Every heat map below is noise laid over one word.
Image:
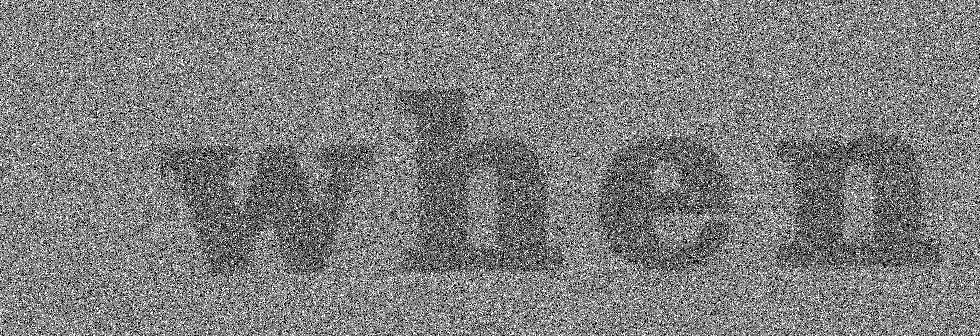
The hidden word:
when
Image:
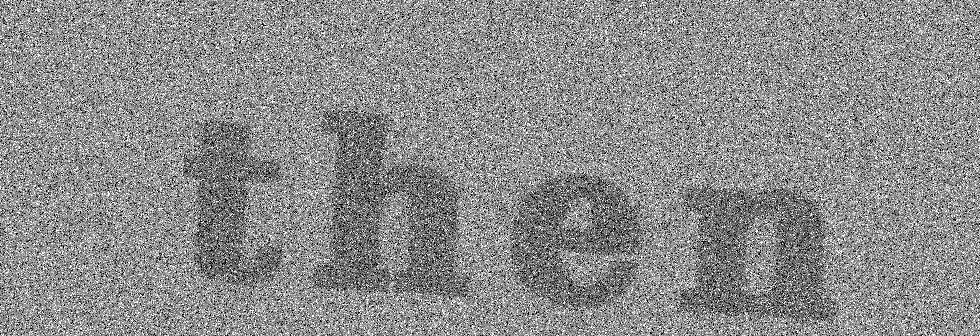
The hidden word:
then
